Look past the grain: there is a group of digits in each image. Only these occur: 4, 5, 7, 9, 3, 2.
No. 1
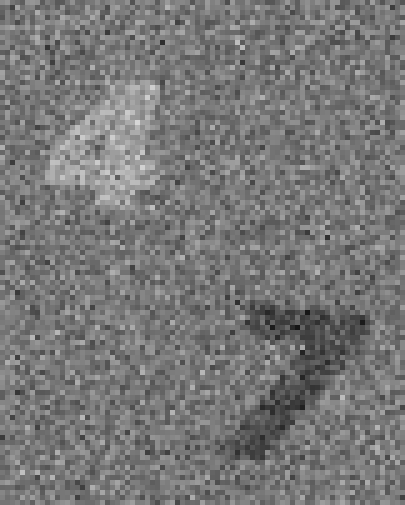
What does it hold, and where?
top left: light 4; bottom right: dark 7
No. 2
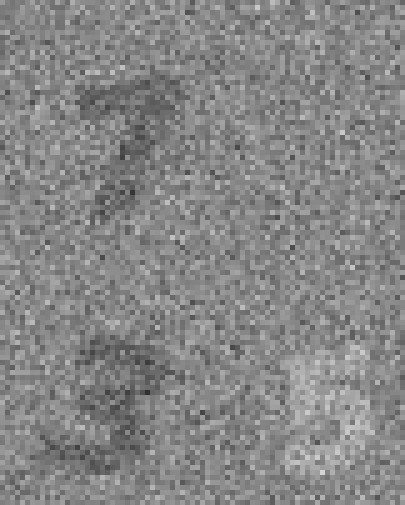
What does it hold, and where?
top left: dark 7; bottom left: dark 3; bottom right: light 5
